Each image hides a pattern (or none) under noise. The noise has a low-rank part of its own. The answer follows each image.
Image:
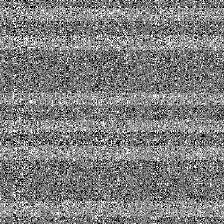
bands of rows
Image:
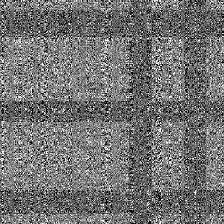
bands of rows crossing bands of columns
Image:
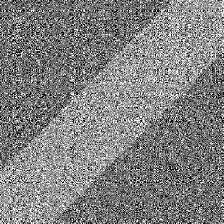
a diagonal band
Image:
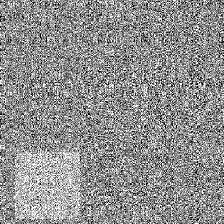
one block
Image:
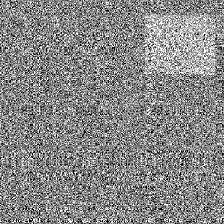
one block
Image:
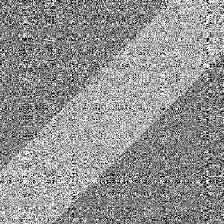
a diagonal band
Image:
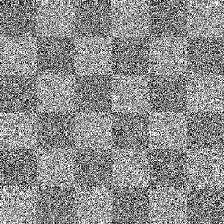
a checkerboard
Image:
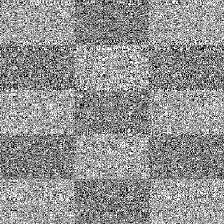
a checkerboard
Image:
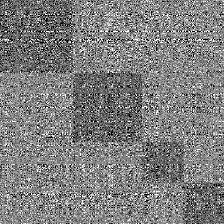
blocks along the diagonal
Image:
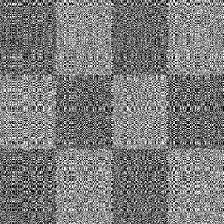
a checkerboard
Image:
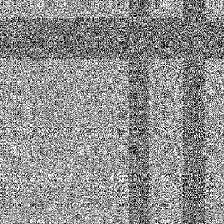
bands of rows crossing bands of columns
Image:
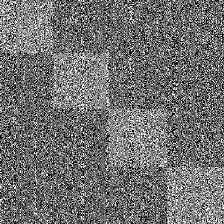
blocks along the diagonal
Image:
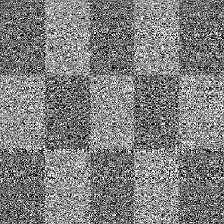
a checkerboard
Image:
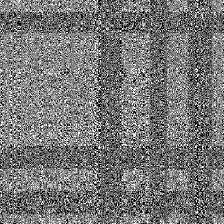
bands of rows crossing bands of columns
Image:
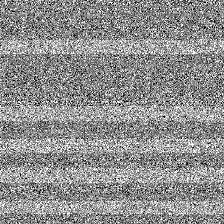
bands of rows
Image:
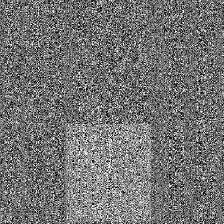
one block
